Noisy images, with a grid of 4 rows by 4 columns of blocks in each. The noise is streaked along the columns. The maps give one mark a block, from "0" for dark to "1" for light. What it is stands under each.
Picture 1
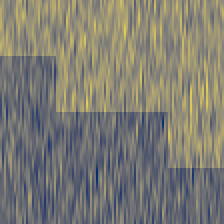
1 1 1 1
0 1 1 1
0 0 0 1
0 0 0 0
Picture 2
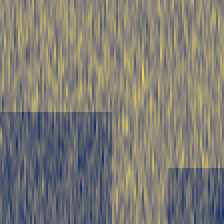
1 1 1 1
1 1 1 1
0 0 1 1
0 0 1 0
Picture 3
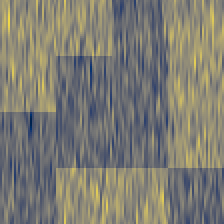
1 1 0 1
1 0 0 1
0 0 0 1
0 1 1 0
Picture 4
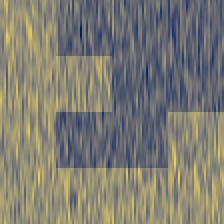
1 0 0 0
1 1 0 0
1 0 0 1
1 1 1 1
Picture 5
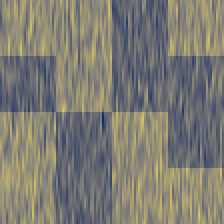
1 1 0 1
0 1 0 0
1 0 1 0
1 0 1 1
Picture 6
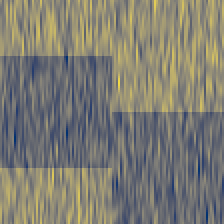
1 1 1 1
0 0 1 1
0 0 0 0
1 1 0 0
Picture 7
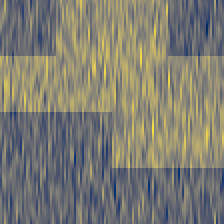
0 1 1 0
1 1 1 1
0 0 1 1
0 0 0 0
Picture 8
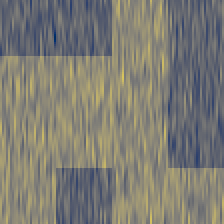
0 0 1 0
1 1 1 0
1 1 1 0
1 0 1 1
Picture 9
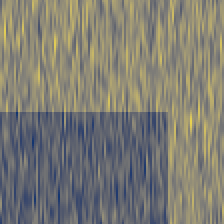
1 1 1 1
1 1 1 1
0 0 0 1
0 0 0 1
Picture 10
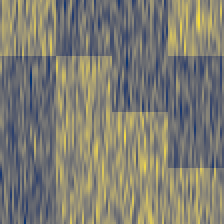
1 0 0 1
0 1 0 0
0 1 1 0
0 1 1 1
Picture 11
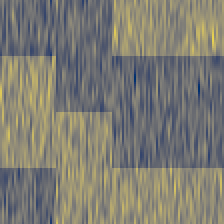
0 0 1 1
1 0 0 0
1 1 0 0
0 1 1 1
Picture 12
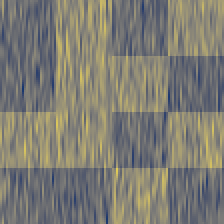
0 1 0 1
0 1 1 0
1 1 0 1
0 0 1 0
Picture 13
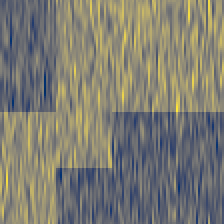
0 1 1 1
0 1 1 1
1 1 0 0
1 0 0 0
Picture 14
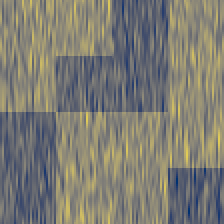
1 1 0 1
1 0 0 1
0 1 1 1
0 1 1 0
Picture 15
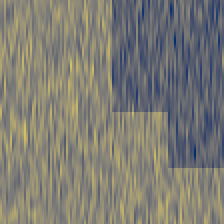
1 1 0 0
1 1 0 0
1 1 1 0
1 1 1 1
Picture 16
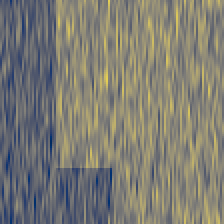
0 1 1 1
0 1 1 1
0 1 1 1
0 0 1 1
